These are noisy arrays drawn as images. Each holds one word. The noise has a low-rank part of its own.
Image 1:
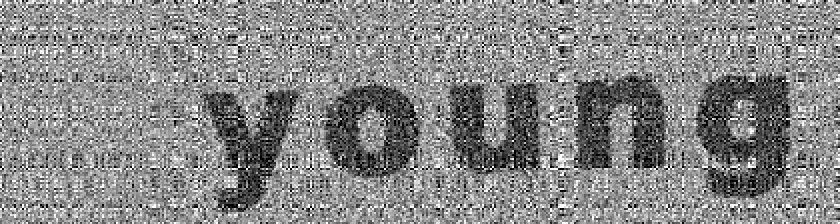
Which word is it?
young
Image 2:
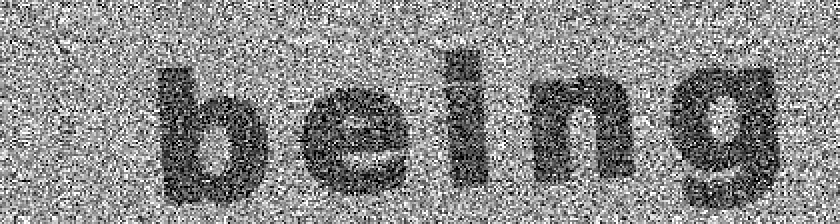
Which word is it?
being
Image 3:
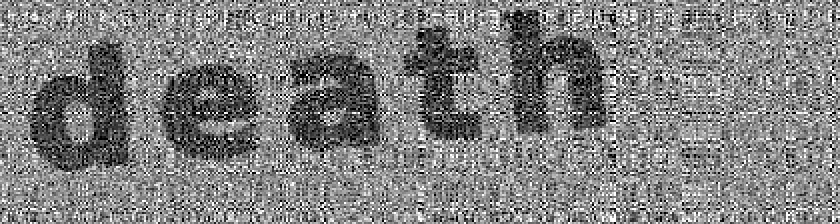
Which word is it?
death
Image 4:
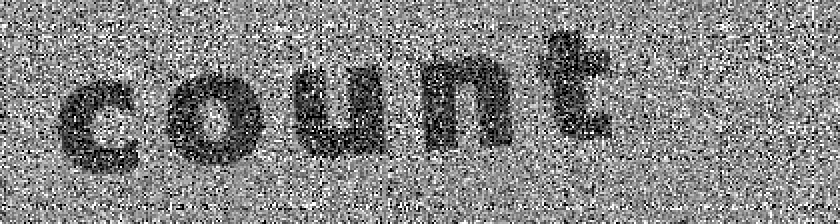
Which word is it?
count
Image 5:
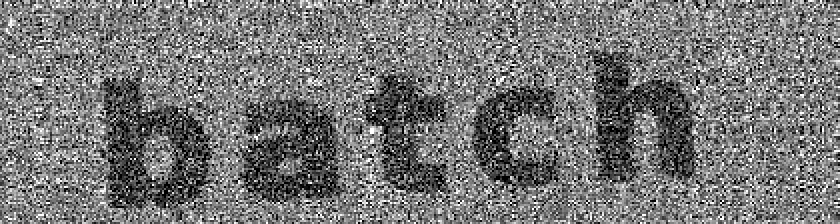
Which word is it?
batch
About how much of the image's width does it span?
two thirds
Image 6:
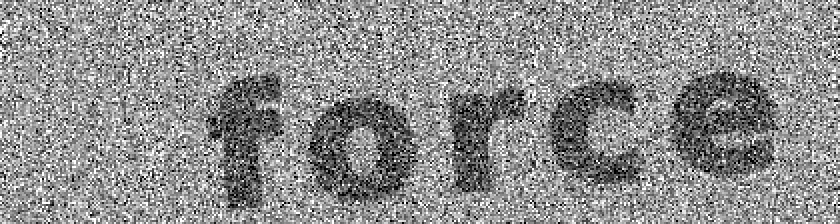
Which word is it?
force
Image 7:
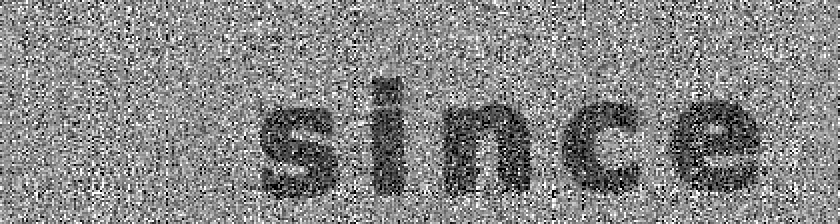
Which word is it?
since
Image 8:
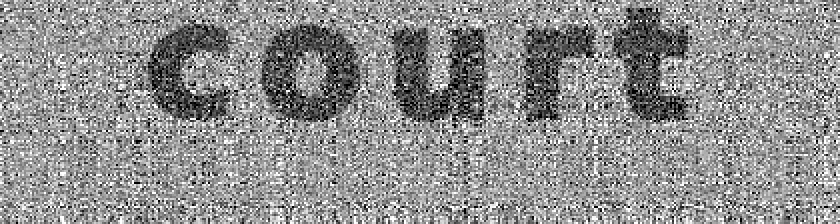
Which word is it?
court
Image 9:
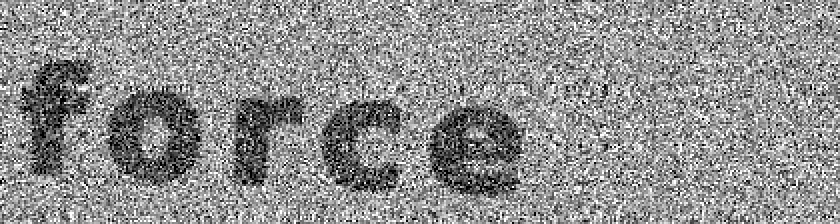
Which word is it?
force
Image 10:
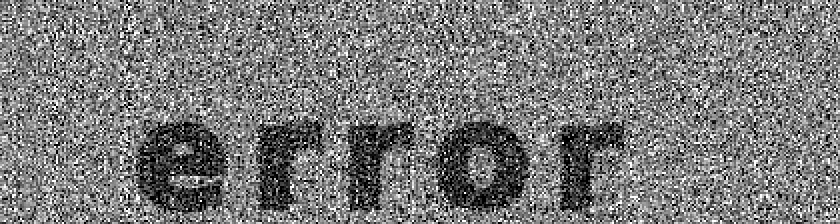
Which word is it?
error
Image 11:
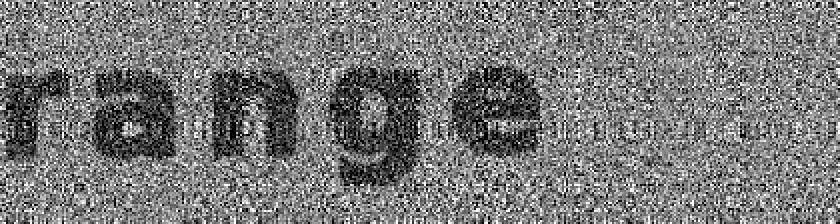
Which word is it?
range
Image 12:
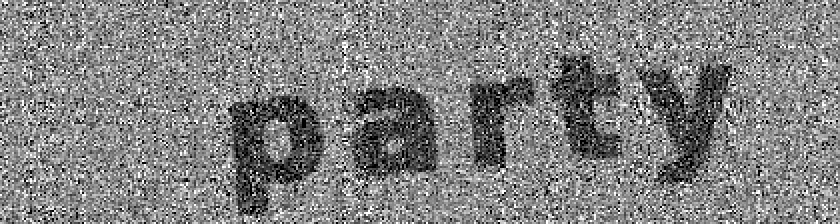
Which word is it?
party
